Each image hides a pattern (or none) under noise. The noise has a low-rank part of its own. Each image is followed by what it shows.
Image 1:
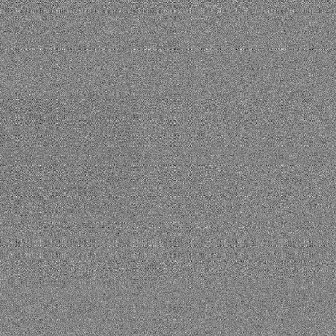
one block
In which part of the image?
middle left
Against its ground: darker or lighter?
darker
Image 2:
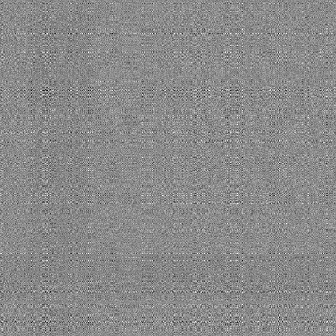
bands of rows crossing bands of columns
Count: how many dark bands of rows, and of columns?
1 and 1
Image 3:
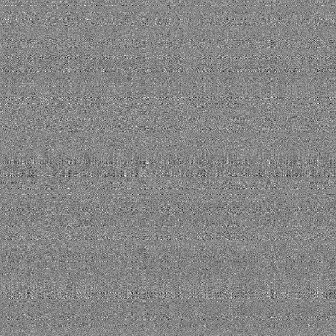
bands of rows
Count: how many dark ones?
5
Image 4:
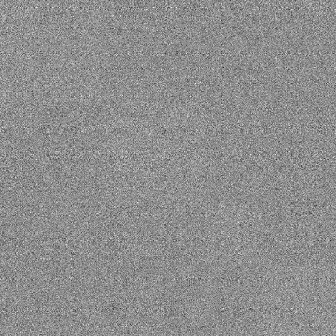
blocks along the diagonal
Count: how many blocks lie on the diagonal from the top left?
4
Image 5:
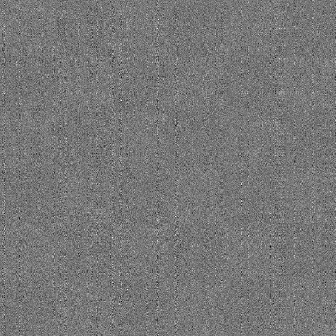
a checkerboard
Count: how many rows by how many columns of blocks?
6 by 6
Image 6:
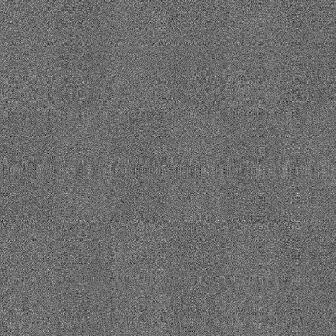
a checkerboard
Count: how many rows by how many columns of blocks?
3 by 6
